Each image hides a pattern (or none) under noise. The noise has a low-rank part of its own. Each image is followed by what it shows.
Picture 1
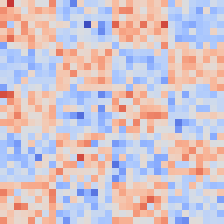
a checkerboard
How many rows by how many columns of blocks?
5 by 4
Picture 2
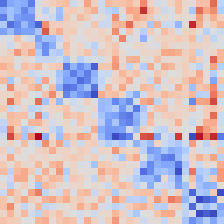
blocks along the diagonal
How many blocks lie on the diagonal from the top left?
6
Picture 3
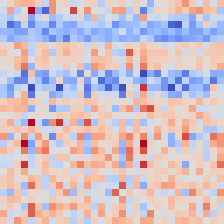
bands of rows
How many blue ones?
2
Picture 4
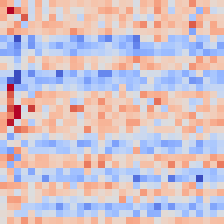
bands of rows
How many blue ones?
5
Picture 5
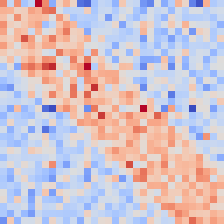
a diagonal band
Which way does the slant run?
top left to bottom right
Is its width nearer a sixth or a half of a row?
a half
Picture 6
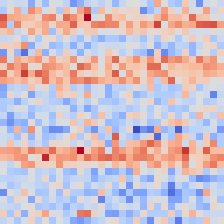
bands of rows
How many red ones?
3
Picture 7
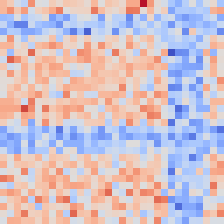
bands of rows crossing bands of columns
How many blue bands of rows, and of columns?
2 and 1
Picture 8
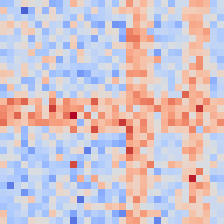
bands of rows crossing bands of columns
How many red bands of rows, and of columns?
1 and 2
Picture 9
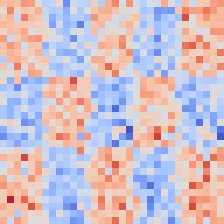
a checkerboard
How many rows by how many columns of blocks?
3 by 5
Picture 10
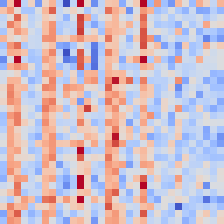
bands of columns
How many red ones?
5
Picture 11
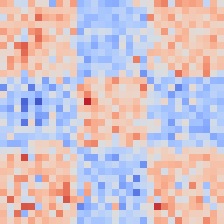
a checkerboard
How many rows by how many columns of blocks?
3 by 3
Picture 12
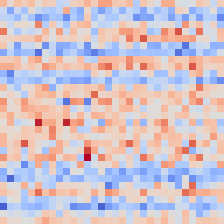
bands of rows
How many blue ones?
5
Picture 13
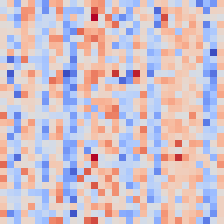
bands of columns
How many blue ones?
6
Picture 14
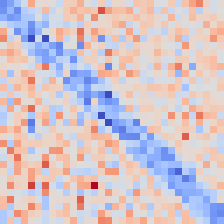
a diagonal band
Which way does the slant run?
top left to bottom right
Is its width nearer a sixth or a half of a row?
a sixth
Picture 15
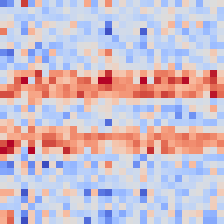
bands of rows
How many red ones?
2
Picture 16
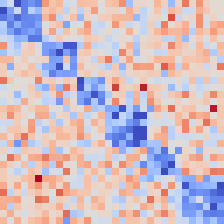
blocks along the diagonal
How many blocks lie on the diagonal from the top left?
6
